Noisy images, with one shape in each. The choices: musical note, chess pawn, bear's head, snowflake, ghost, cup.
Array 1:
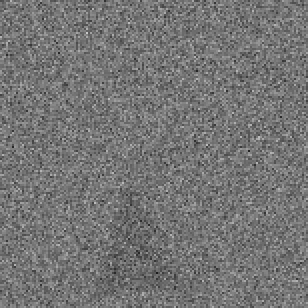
chess pawn
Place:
bottom middle
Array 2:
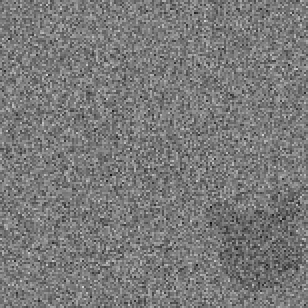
bear's head
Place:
bottom right
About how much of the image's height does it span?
a third
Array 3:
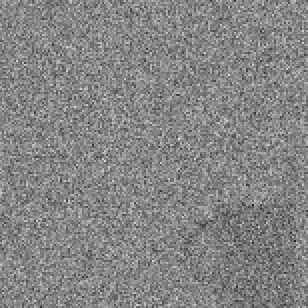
cup
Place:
bottom right
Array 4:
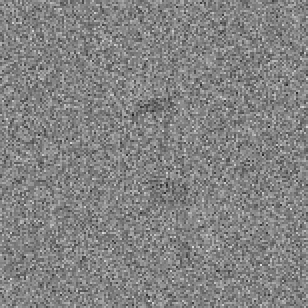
musical note
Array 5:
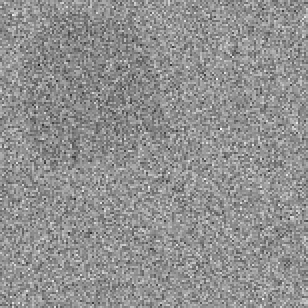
ghost
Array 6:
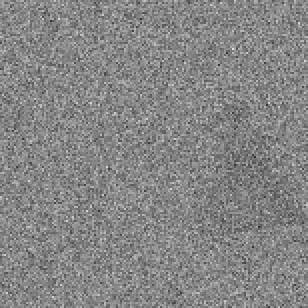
chess pawn
